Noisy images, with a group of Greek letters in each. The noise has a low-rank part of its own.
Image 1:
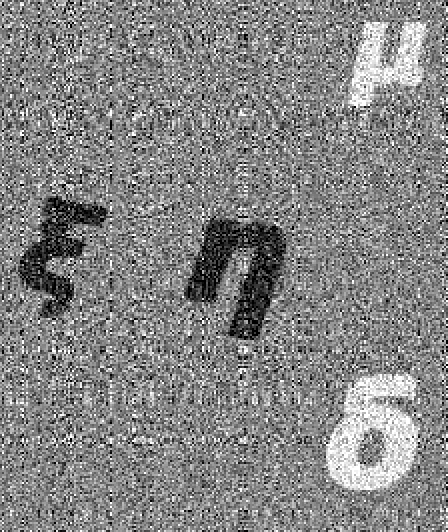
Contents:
top right: light mu; middle left: dark xi; centre: dark eta; bottom right: light delta
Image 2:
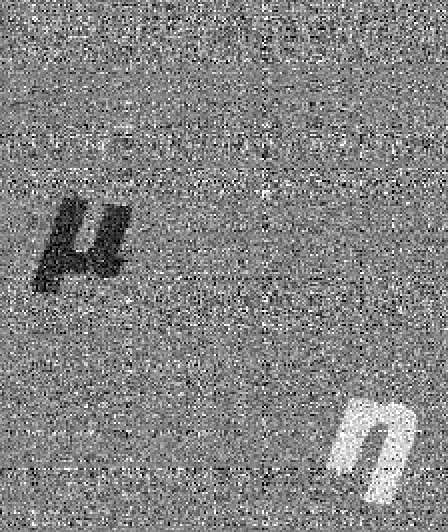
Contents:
middle left: dark mu; bottom right: light eta
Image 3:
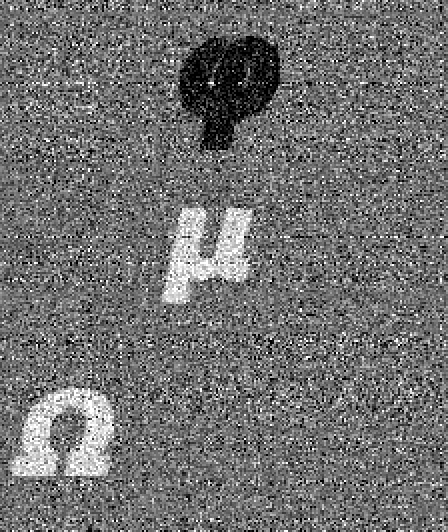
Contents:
top middle: dark phi; centre: light mu; bottom left: light omega
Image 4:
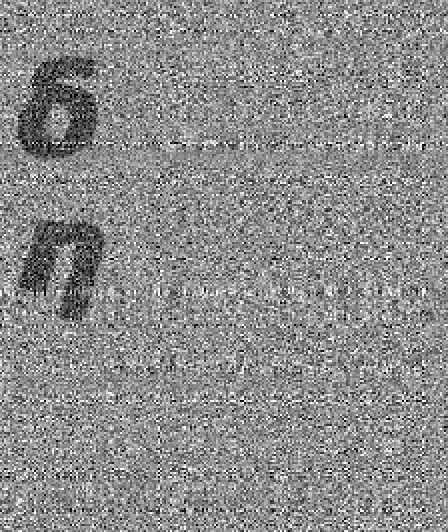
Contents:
top left: dark delta; middle left: dark eta
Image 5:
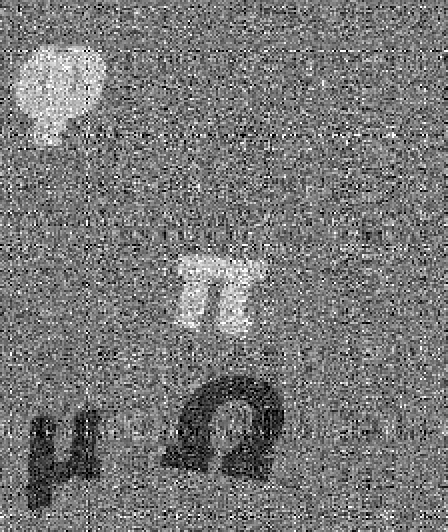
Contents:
top left: light phi; centre: light pi; bottom left: dark mu; bottom middle: dark omega
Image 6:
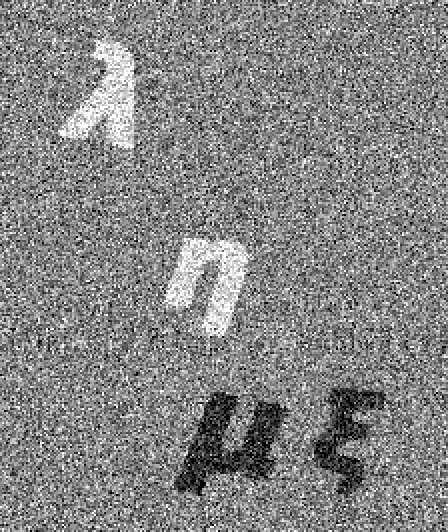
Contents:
top left: light lambda; centre: light eta; bottom middle: dark mu; bottom right: dark xi
